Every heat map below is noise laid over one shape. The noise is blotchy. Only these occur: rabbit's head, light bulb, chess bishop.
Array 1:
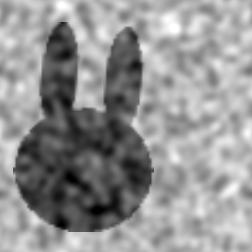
dark rabbit's head
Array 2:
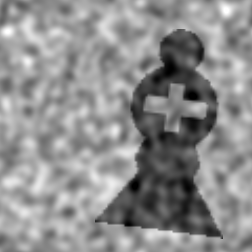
dark chess bishop
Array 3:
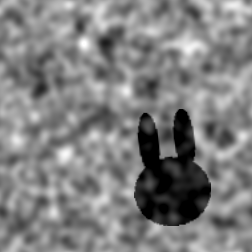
dark rabbit's head
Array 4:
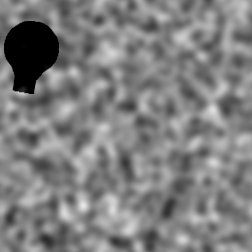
dark light bulb, top left
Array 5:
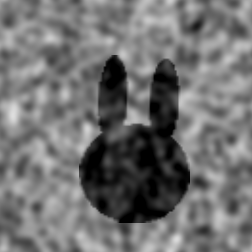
dark rabbit's head
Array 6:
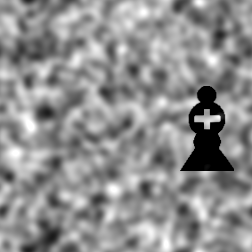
dark chess bishop, middle right
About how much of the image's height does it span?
a third
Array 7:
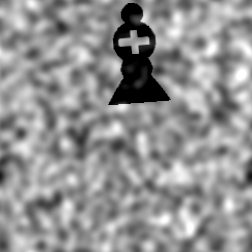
dark chess bishop, top middle
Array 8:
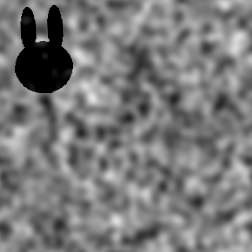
dark rabbit's head, top left
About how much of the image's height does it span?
a third
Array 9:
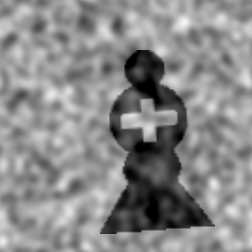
dark chess bishop
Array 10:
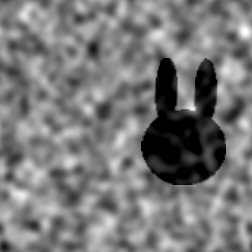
dark rabbit's head
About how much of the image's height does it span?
half
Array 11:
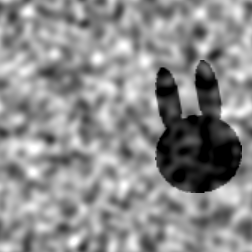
dark rabbit's head
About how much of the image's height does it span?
half
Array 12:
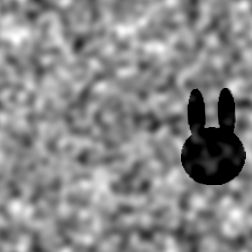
dark rabbit's head, middle right
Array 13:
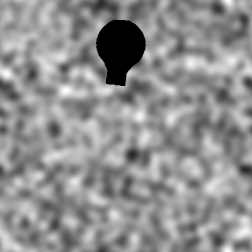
dark light bulb, top middle
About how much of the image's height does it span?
a quarter
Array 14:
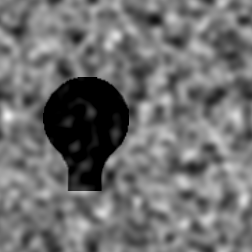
dark light bulb
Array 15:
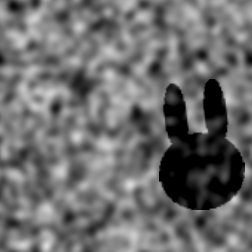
dark rabbit's head
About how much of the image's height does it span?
half
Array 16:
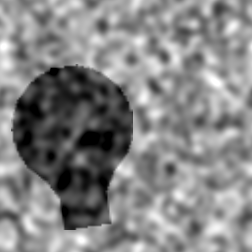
dark light bulb
